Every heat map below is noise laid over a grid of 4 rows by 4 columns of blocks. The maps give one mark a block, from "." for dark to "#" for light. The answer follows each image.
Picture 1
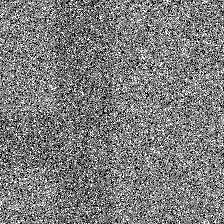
#.##
#.##
..##
#.##
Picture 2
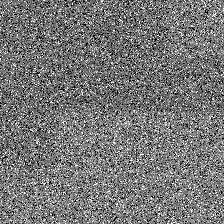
...#
....
.###
####
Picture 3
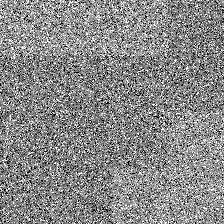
###.
....
...#
..##
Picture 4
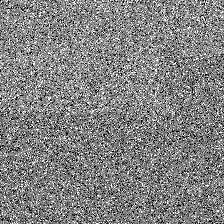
####
###.
....
....
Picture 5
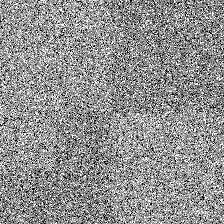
##..
##..
#.##
..##
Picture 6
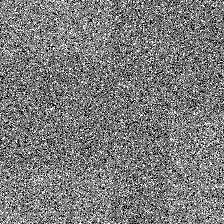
##..
....
...#
##.#
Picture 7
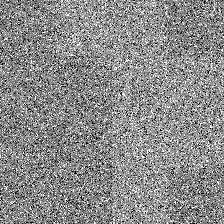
.##.
..##
..##
..#.
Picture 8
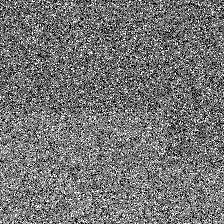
....
....
###.
####
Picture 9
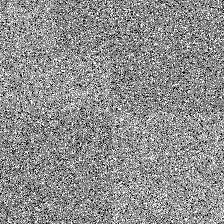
#...
##..
..##
..##
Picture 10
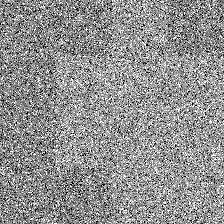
..#.
.###
.###
..##
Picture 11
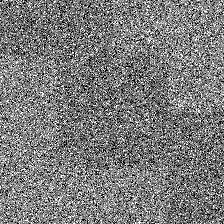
..##
#..#
#...
###.
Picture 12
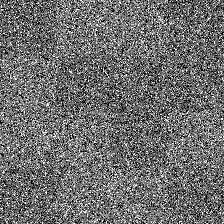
.##.
#...
##.#
.##.
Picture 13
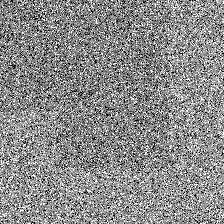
...#
...#
#..#
####
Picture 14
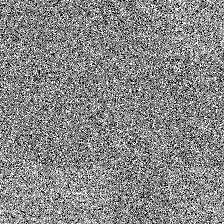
...#
....
....
##.#
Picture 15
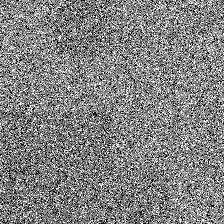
#.##
####
..##
...#
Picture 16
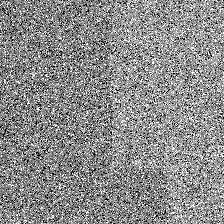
..##
..##
..##
...#
